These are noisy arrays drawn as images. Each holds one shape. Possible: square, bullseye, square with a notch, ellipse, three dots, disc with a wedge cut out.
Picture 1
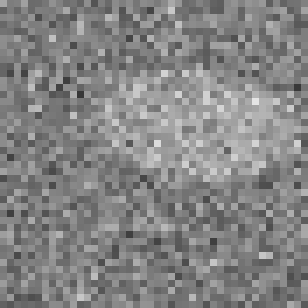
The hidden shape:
ellipse
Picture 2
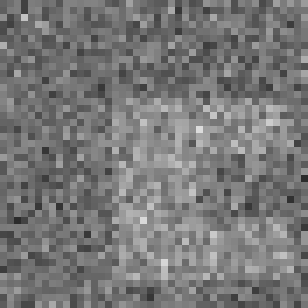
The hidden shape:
square with a notch
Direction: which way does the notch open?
right
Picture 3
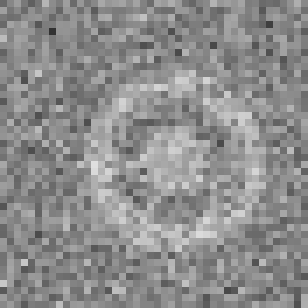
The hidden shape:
bullseye
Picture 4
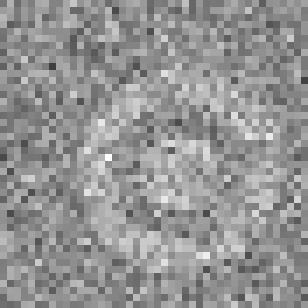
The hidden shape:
bullseye
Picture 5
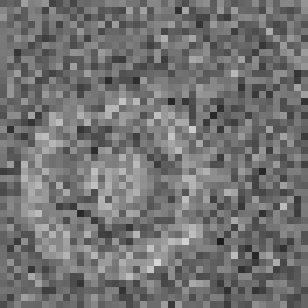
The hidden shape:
bullseye
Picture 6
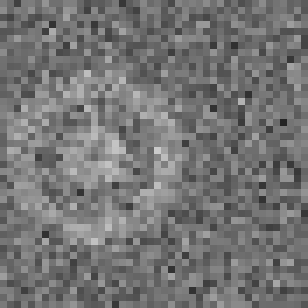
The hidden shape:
bullseye
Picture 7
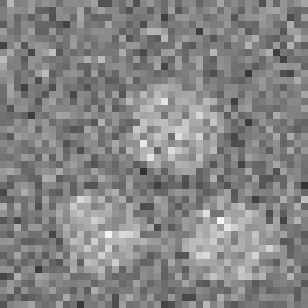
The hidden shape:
three dots
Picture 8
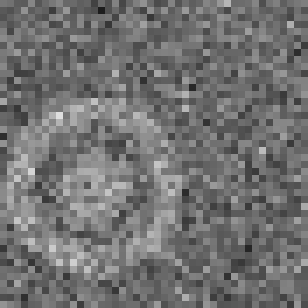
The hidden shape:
bullseye
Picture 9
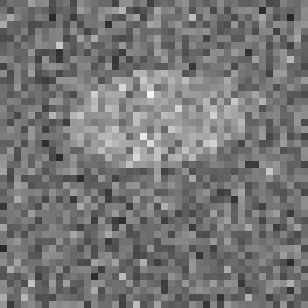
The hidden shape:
ellipse
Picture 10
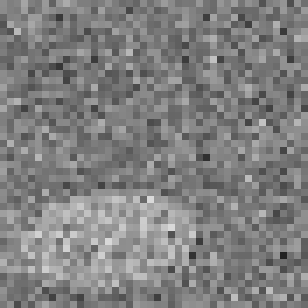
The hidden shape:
ellipse
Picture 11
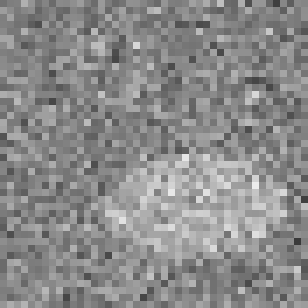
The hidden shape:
ellipse
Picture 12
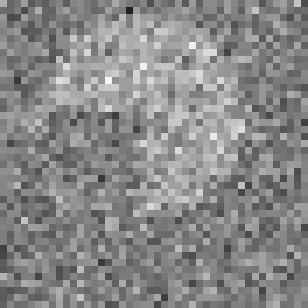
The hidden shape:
disc with a wedge cut out
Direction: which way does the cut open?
down and left
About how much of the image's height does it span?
two thirds
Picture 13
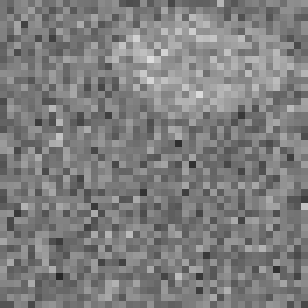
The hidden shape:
ellipse
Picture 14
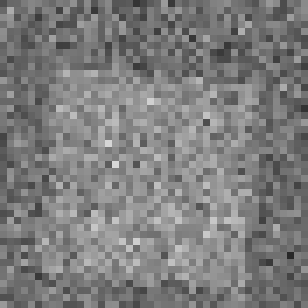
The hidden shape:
square
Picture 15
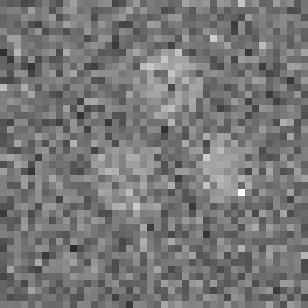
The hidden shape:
three dots
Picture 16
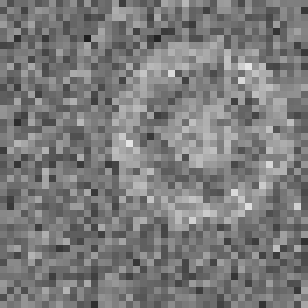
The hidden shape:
bullseye
